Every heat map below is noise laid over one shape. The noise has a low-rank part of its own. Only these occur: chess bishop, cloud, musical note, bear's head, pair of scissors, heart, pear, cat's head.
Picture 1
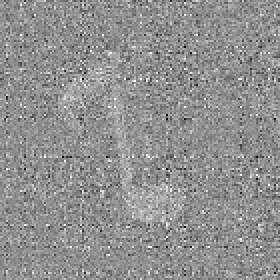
musical note
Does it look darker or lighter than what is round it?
lighter
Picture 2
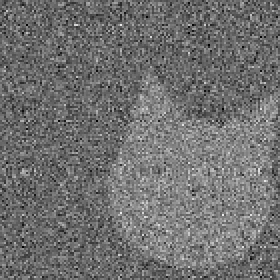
cat's head
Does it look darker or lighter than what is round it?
lighter
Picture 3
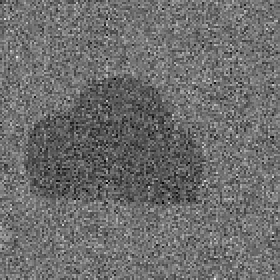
cloud
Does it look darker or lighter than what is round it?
darker
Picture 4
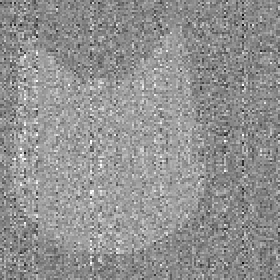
cat's head
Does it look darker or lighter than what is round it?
lighter
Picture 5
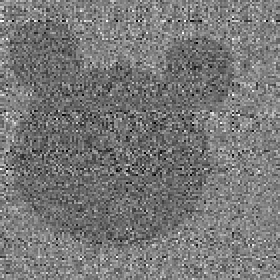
bear's head
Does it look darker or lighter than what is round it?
darker
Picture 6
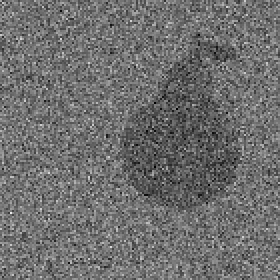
pear
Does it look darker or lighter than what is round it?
darker
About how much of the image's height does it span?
two thirds
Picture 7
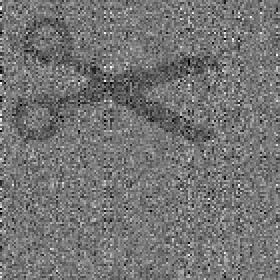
pair of scissors
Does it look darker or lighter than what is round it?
darker
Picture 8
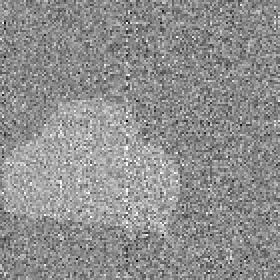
cloud
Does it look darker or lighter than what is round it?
lighter
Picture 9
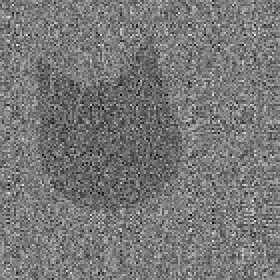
cat's head
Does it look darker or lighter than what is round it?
darker
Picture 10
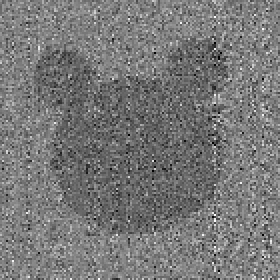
bear's head
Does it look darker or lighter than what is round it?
darker
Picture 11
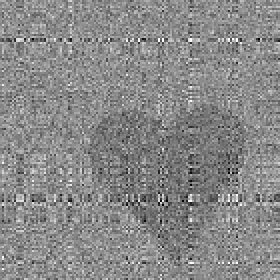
heart
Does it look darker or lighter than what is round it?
darker
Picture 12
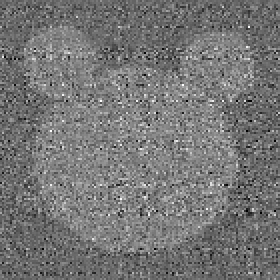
bear's head
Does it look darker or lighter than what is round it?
lighter
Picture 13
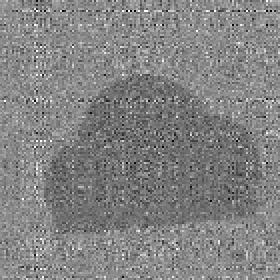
cloud
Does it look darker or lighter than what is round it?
darker
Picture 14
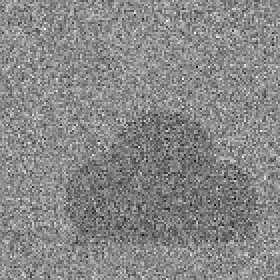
cloud
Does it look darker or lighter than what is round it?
darker
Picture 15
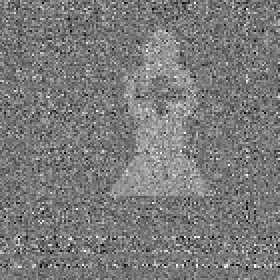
chess bishop
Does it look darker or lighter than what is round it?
lighter
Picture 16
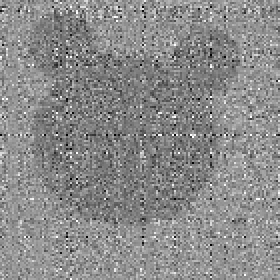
bear's head
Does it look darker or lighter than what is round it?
darker
